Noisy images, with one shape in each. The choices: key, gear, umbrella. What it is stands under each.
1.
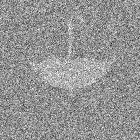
light umbrella
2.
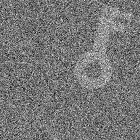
light key
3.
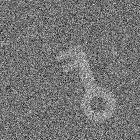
light key
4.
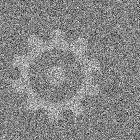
light gear
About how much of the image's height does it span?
two thirds
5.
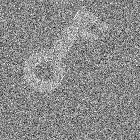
light key
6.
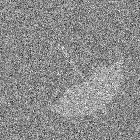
light umbrella
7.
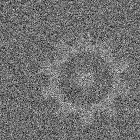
light gear
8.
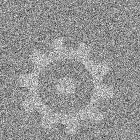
light gear
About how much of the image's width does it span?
two thirds
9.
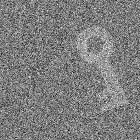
light key
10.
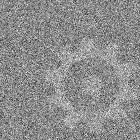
light gear
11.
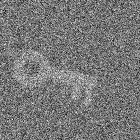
light key
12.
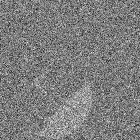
light umbrella, bottom middle
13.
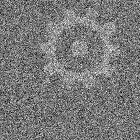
light gear
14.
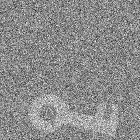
light key
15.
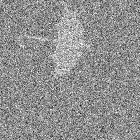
light umbrella
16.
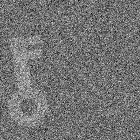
light key
